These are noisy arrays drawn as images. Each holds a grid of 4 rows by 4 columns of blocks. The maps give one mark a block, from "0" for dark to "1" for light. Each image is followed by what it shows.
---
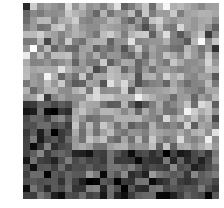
1111
1111
0111
0000
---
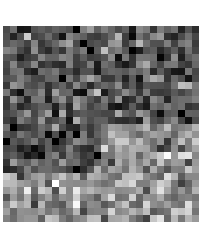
0000
0000
0011
1111
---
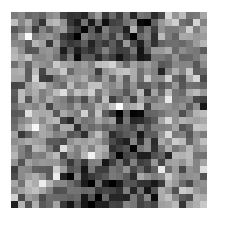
1001
1111
1101
1001
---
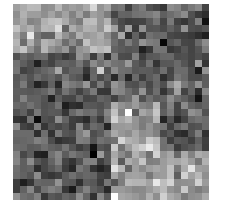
1100
0000
0010
0011
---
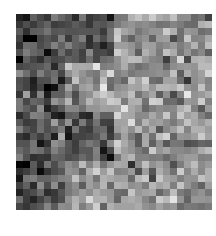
0011
0111
0011
0111
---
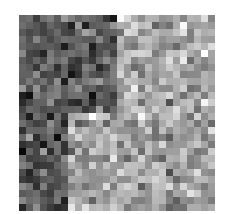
0011
0011
0111
0111
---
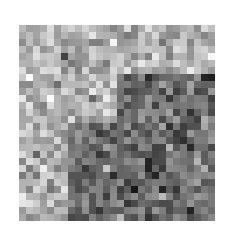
1111
1100
1000
1000
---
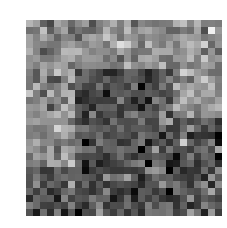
1111
1001
1000
0000
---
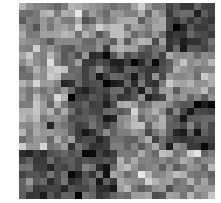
1110
1001
1010
0011
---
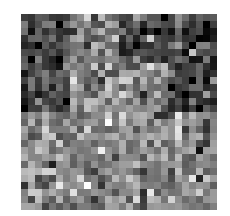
0100
0110
1111
1111
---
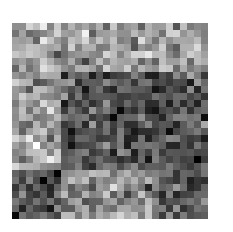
1111
1000
1000
0110
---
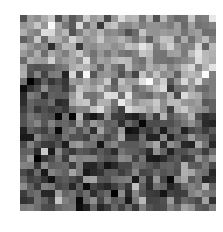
1111
0111
0000
0000
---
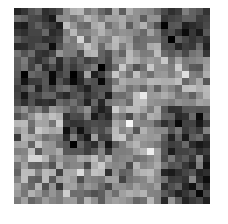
0110
0011
1010
1110
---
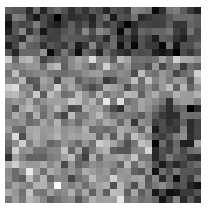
0000
1111
1110
1110
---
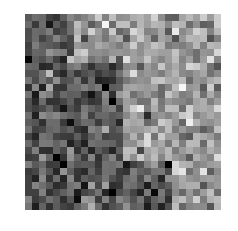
0111
0011
0011
0001
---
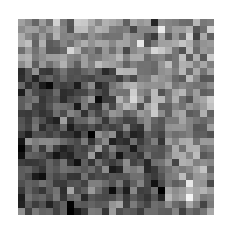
1111
0011
0001
0001
